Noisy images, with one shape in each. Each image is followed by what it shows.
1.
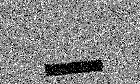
bar
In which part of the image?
bottom middle
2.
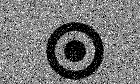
bullseye
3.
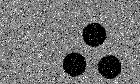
three dots
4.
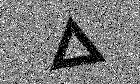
triangle frame
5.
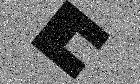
square with a notch
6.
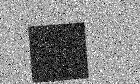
square
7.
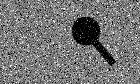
lollipop
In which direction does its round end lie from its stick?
up and left
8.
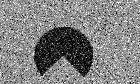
disc with a wedge cut out
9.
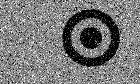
bullseye
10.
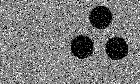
three dots
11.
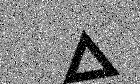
triangle frame
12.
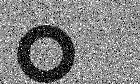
ring
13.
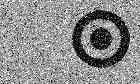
bullseye
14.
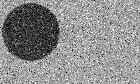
disc
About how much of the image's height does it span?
two thirds
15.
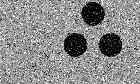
three dots
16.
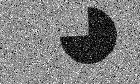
disc with a wedge cut out
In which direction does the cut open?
up and left
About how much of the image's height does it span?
two thirds
